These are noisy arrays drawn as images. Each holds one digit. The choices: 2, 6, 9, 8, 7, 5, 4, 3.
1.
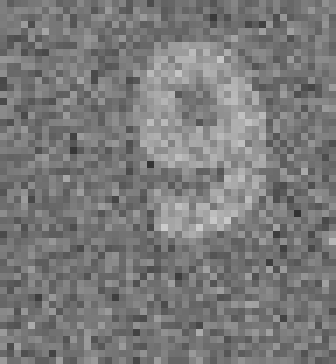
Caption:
light 9
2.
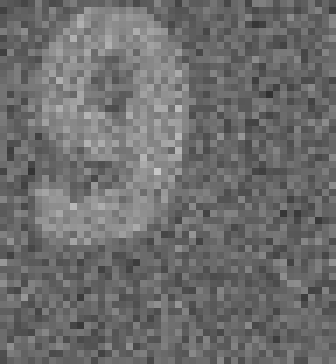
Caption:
light 9
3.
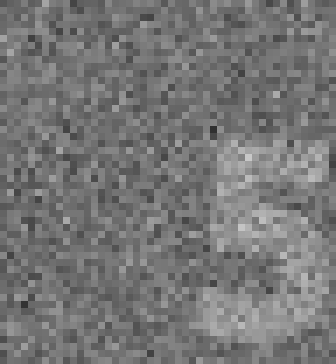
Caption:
light 5
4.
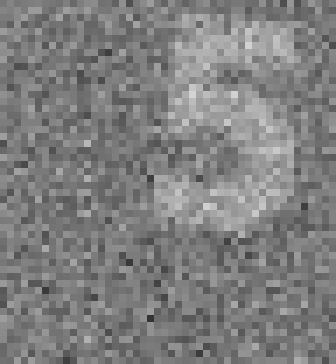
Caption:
light 5
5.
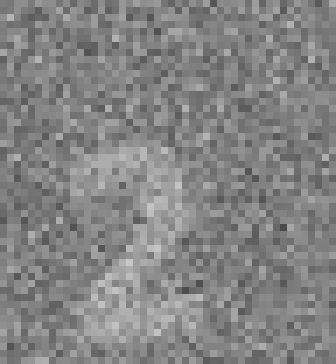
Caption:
light 2
